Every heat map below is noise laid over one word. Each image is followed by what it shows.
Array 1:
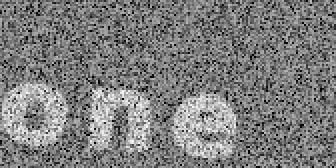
one
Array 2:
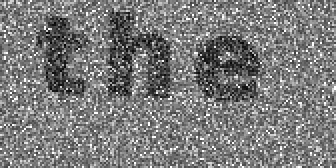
the
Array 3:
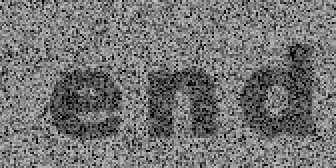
end
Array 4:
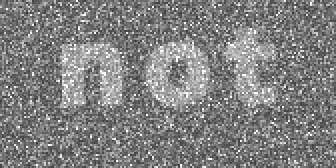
not
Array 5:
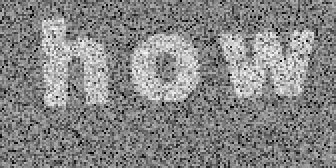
how
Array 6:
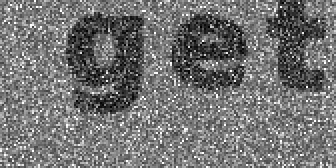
get
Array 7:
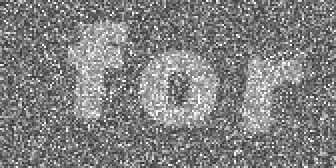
for
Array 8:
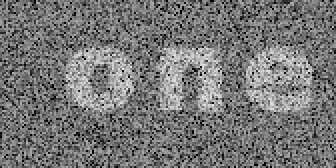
one
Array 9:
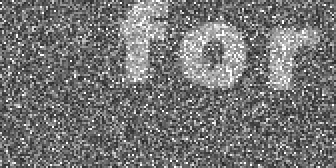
for
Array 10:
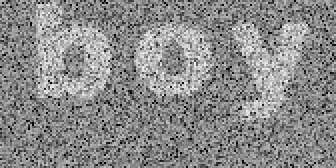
boy
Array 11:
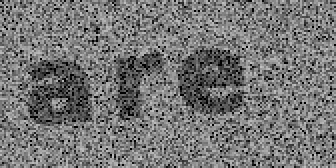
are
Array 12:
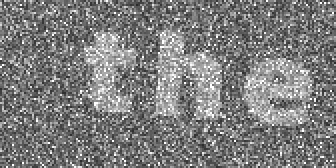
the
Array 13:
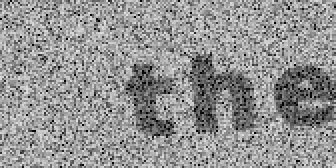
the
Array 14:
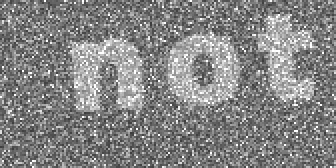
not
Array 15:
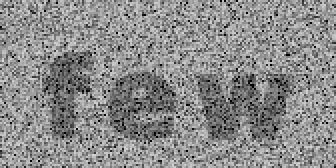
few
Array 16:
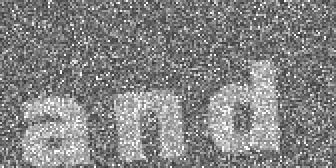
and
